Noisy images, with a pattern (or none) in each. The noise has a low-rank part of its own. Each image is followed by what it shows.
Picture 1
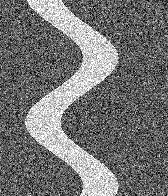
a wavy band
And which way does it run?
top to bottom
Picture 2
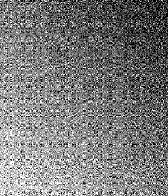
a smooth slope
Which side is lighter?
bottom left
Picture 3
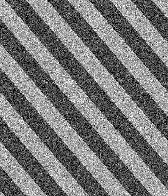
diagonal stripes
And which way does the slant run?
top left to bottom right
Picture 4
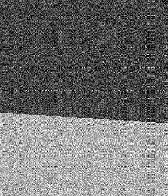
a sharp edge
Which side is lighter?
bottom
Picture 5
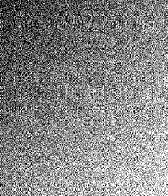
a smooth slope
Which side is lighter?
bottom right
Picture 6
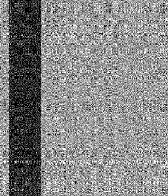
one vertical stripe
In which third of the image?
left
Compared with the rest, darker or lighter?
darker
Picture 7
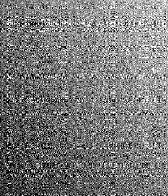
a smooth slope
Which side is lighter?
top right
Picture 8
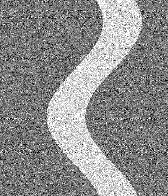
a wavy band
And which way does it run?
top to bottom
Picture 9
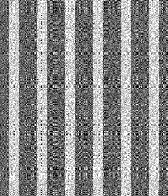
vertical stripes
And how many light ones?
6
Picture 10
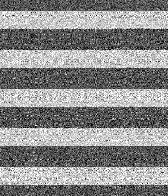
horizontal stripes
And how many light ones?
5
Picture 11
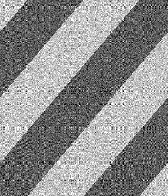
diagonal stripes
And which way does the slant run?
bottom left to top right
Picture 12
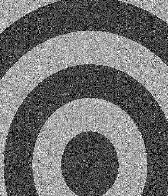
rings round one point
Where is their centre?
bottom middle
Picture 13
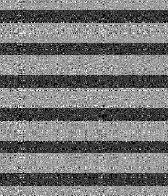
horizontal stripes
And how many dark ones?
6
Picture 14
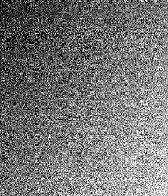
a smooth slope
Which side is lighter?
bottom right
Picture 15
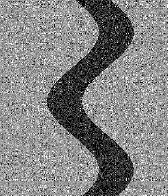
a wavy band
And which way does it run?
top to bottom
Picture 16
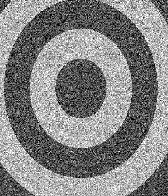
rings round one point
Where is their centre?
centre
